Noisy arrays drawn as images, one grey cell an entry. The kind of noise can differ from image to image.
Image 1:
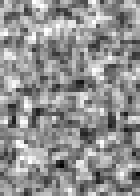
blotchy
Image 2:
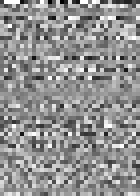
rows of uneven size
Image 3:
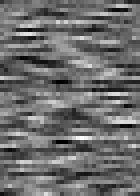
streaked along the rows
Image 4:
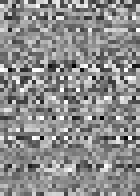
rows of uneven size
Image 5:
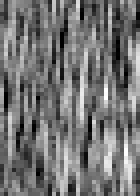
streaked along the columns
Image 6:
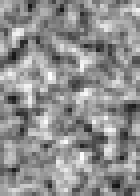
blotchy
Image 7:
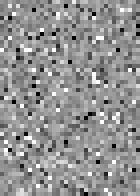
heavy tails
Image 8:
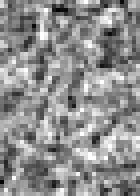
blotchy
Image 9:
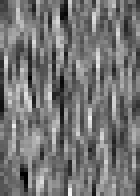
streaked along the columns
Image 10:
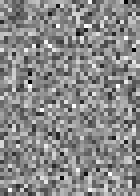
independent entries
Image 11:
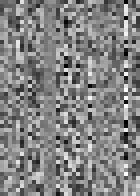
columns of uneven size
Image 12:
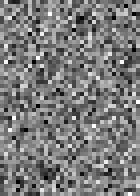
independent entries
